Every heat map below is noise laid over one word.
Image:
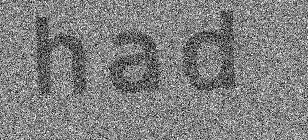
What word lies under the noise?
had
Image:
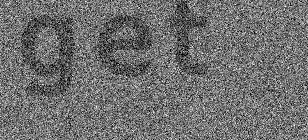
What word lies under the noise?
get
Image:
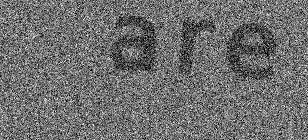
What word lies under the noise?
are
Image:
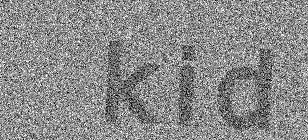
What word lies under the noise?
kid
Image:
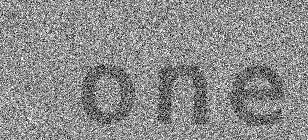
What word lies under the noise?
one
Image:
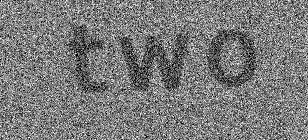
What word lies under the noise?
two
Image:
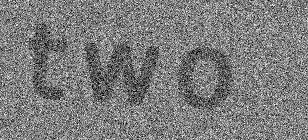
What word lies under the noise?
two
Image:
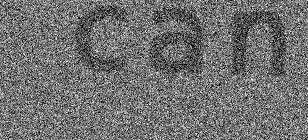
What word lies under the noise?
can
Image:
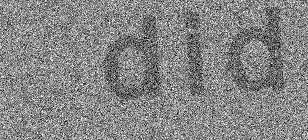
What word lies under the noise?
did
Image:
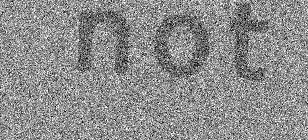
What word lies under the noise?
not
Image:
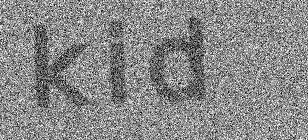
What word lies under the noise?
kid
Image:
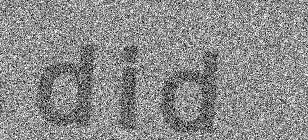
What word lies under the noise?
did
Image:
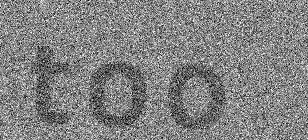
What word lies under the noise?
too
